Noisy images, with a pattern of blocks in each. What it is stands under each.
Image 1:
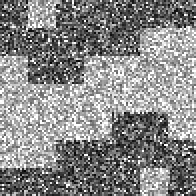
the same after a half turn
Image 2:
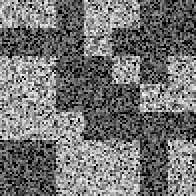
mirrored about the diagonal from the bottom left
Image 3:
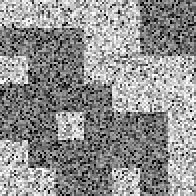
mirrored about the diagonal from the bottom left
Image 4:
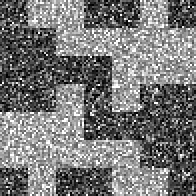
the same after a half turn
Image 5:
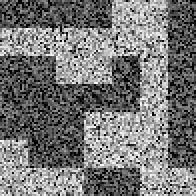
no symmetry
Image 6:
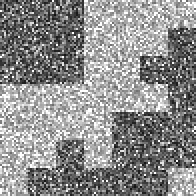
mirrored about the diagonal from the top left
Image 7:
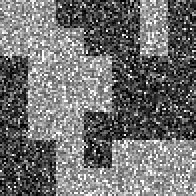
no symmetry
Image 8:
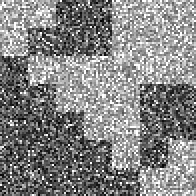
mirrored about the diagonal from the bottom left
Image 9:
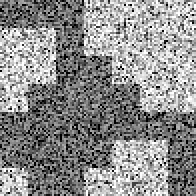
mirrored about the diagonal from the bottom left
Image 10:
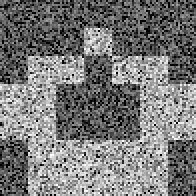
left and right mirror each other
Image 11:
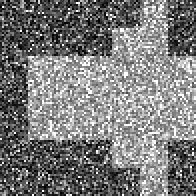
top and bottom mirror each other
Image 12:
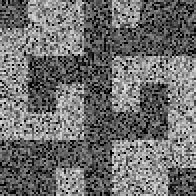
the same after a half turn
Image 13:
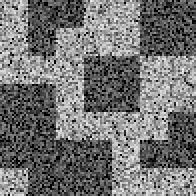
mirrored about the diagonal from the bottom left
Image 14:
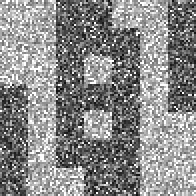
the same after a half turn
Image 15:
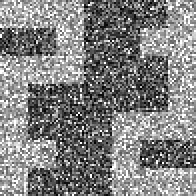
the same after a half turn
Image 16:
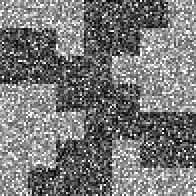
the same after a half turn
